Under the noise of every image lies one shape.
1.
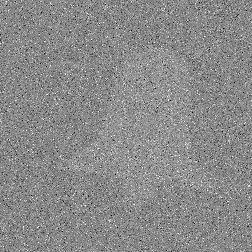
bell
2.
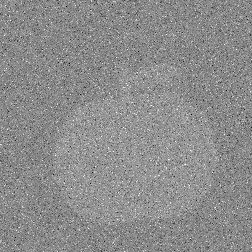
apple
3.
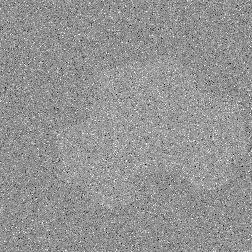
car
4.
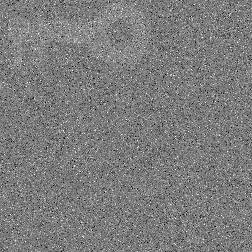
key
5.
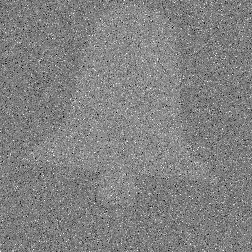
bell
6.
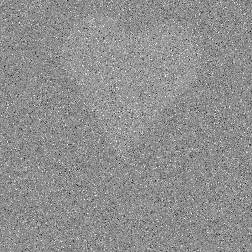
heart
